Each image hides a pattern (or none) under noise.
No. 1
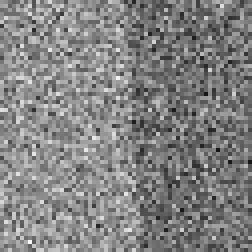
a sharp edge
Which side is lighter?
left
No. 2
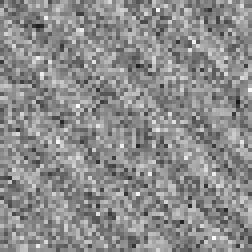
diagonal stripes
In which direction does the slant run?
top left to bottom right
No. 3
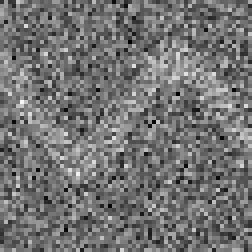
a wavy band
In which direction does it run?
left to right
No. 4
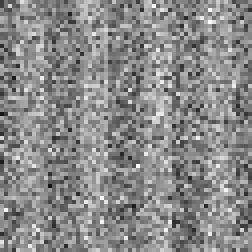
vertical stripes
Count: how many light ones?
4
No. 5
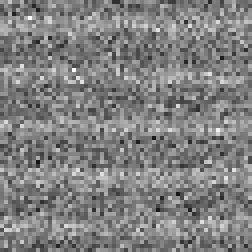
horizontal stripes
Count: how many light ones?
5
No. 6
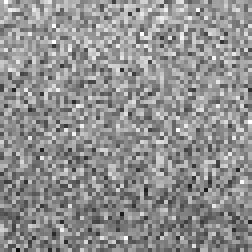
a smooth slope
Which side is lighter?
top
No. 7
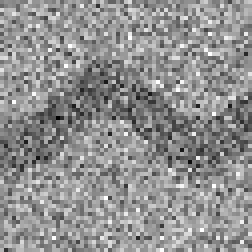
a wavy band
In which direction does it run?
left to right
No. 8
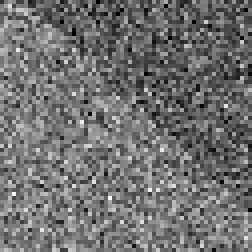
a sharp edge
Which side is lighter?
bottom left
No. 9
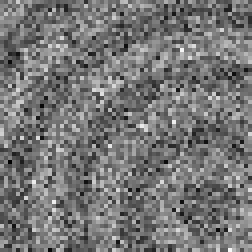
rings round one point
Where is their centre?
bottom right
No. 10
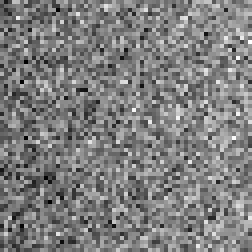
a smooth slope
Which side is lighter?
right
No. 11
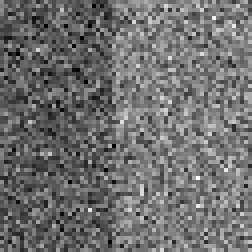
a sharp edge
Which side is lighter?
right
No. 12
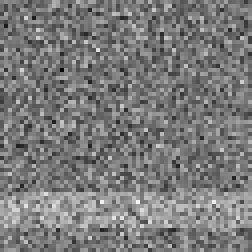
one horizontal stripe
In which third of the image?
bottom
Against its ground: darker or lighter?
lighter
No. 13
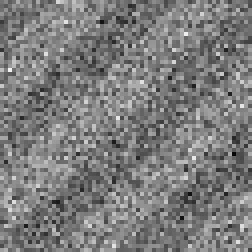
diagonal stripes
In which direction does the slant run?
bottom left to top right
